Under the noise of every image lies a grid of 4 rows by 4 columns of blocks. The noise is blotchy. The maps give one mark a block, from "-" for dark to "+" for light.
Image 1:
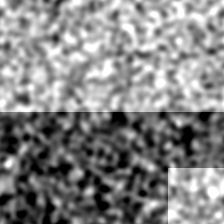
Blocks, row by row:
+ + + +
+ + + +
- - - -
- - - +
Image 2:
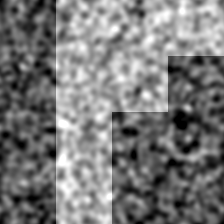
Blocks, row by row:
- + + +
- + + -
- + - -
- + - -
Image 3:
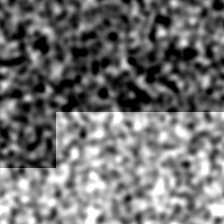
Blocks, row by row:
- - - -
- - - -
- + + +
+ + + +
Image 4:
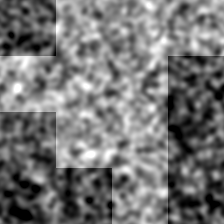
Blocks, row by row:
- + + +
+ + + -
- + + -
- - + -
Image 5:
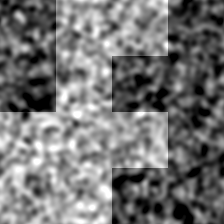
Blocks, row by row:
- + + -
- + - -
+ + + -
+ + - -
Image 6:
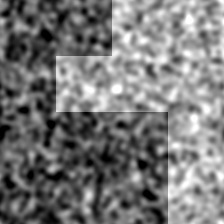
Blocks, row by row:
- - + +
- + + +
- - - +
- - - +
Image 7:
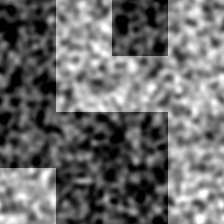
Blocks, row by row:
- + - +
- + + +
- - - +
+ - - +
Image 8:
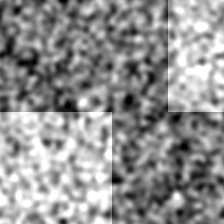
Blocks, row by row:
- - - +
- - - +
+ + - -
+ + - -
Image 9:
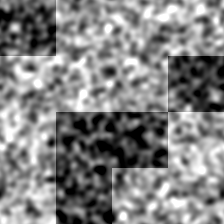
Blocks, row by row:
- + + +
+ + + -
+ - - +
+ - + +
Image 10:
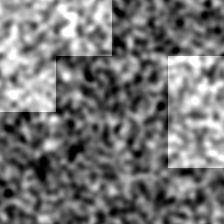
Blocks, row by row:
+ + - -
+ - - +
- - - +
- - - -
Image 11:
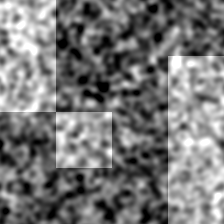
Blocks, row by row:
+ - - -
+ - - +
- + - +
- - - +
